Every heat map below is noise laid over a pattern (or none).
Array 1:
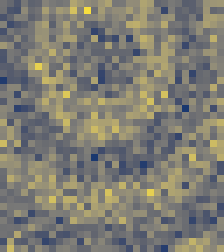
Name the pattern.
rings round one point
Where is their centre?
top middle
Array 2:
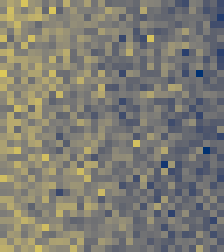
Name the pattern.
a smooth slope
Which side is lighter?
left
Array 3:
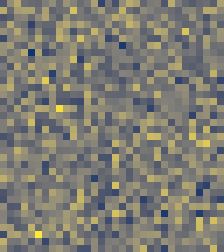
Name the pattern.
only noise
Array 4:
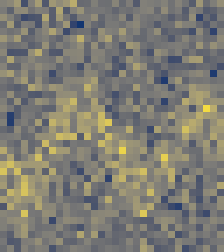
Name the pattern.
a wavy band
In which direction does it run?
left to right
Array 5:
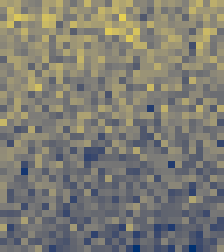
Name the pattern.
a smooth slope
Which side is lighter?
top
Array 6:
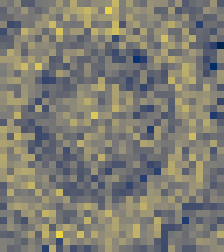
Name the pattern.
rings round one point
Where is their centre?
centre
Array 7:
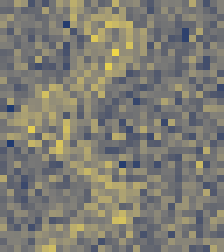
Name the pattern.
a wavy band
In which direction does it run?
top to bottom
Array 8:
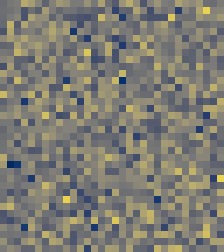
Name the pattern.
only noise
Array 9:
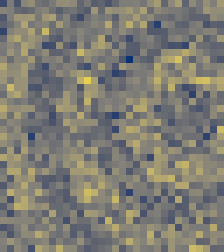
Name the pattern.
rings round one point
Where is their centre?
middle right
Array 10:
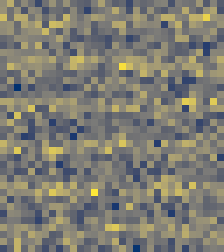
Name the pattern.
horizontal stripes
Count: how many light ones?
6
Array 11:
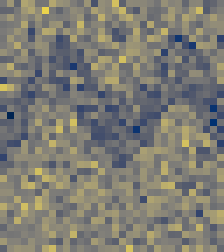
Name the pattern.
a wavy band
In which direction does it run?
left to right
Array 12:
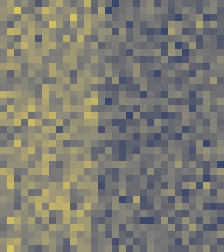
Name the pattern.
a sharp edge
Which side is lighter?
left
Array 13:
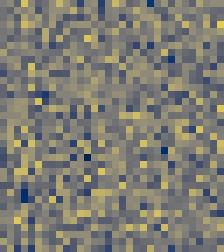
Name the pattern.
only noise
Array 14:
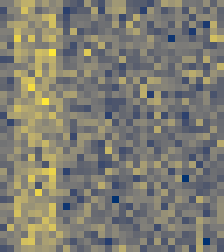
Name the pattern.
one vertical stripe
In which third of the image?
left
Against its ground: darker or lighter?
lighter
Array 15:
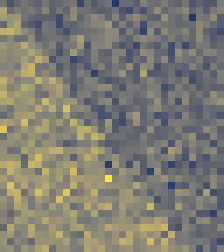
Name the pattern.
a sharp edge
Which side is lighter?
bottom left
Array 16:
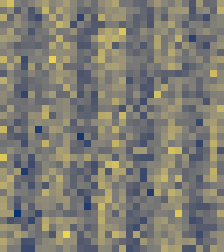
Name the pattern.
vertical stripes
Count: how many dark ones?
4
